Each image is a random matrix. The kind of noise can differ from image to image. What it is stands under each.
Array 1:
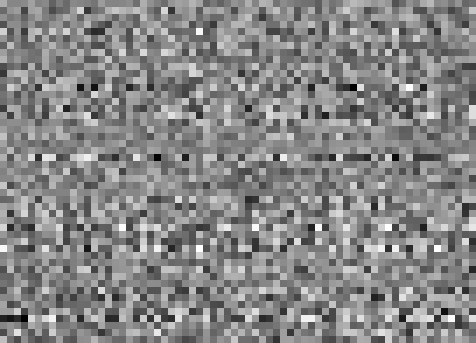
rows of uneven size
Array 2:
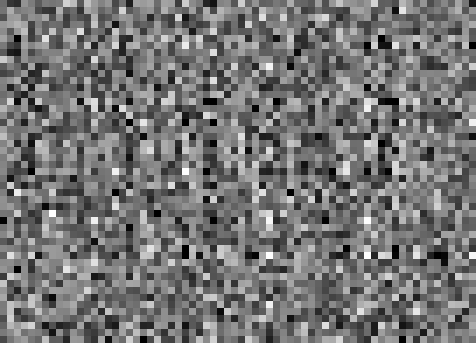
low rank plus noise
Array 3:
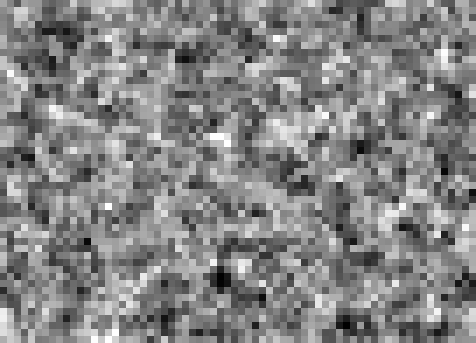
blotchy
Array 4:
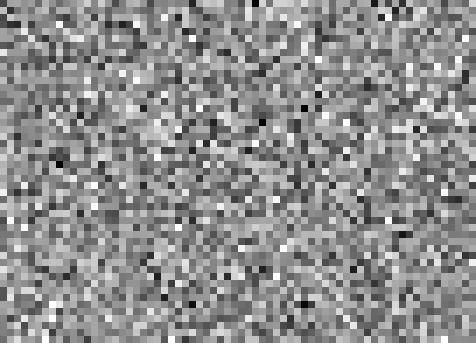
independent entries
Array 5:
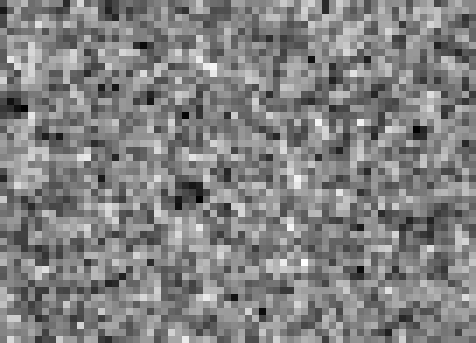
blotchy
